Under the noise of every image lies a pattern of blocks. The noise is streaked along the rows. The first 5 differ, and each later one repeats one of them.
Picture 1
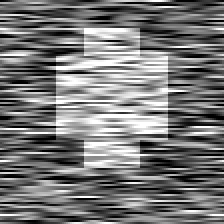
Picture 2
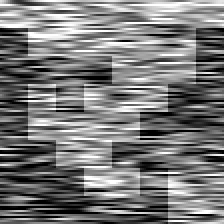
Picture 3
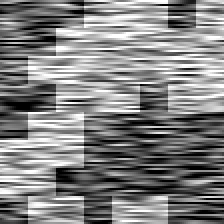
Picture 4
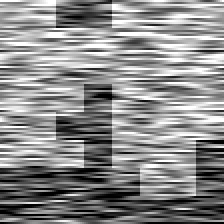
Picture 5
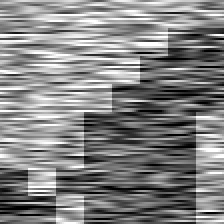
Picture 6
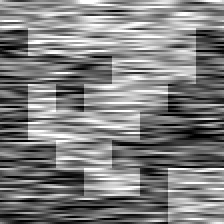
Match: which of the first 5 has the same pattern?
2
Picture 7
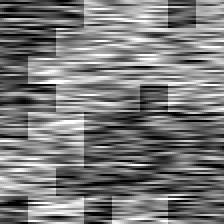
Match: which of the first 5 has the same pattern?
3
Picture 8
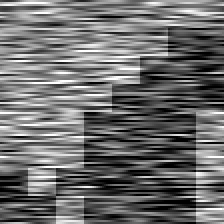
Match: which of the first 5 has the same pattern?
5
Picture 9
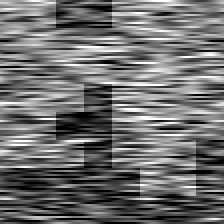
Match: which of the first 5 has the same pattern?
4
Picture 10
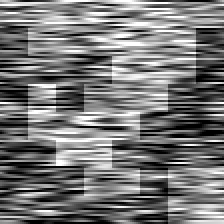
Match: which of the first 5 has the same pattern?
2
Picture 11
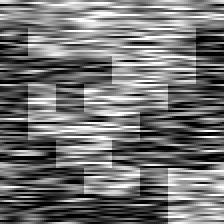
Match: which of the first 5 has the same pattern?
2
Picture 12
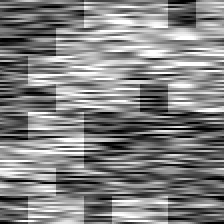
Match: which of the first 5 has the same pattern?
3
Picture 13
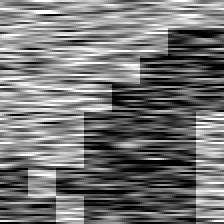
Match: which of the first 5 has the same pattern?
5
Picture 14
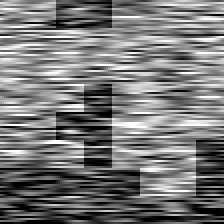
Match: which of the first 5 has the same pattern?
4
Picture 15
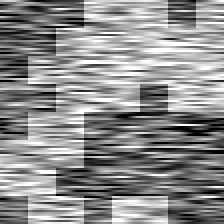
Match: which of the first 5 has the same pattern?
3
